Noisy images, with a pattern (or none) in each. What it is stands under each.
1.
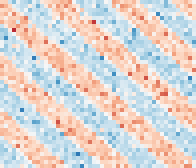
diagonal stripes
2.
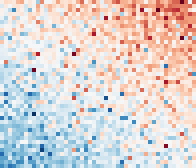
a smooth slope
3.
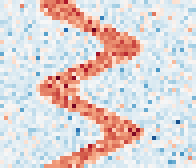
a wavy band
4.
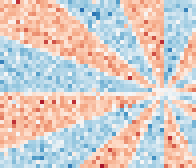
spokes from one point
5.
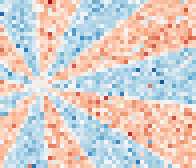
spokes from one point
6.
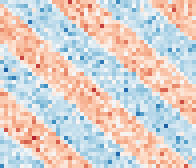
diagonal stripes
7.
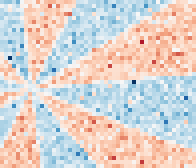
spokes from one point
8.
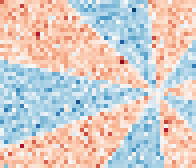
spokes from one point
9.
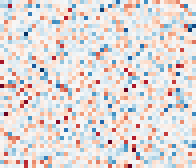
only noise
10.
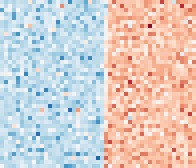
a sharp edge
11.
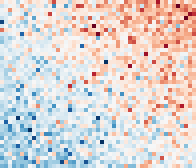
a smooth slope
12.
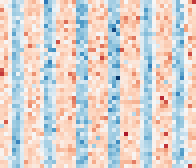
vertical stripes
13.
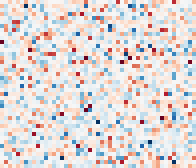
only noise
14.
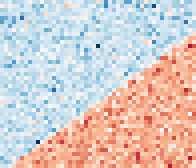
a sharp edge
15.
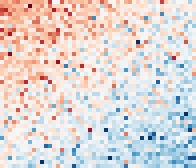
a smooth slope
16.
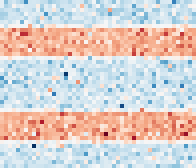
horizontal stripes
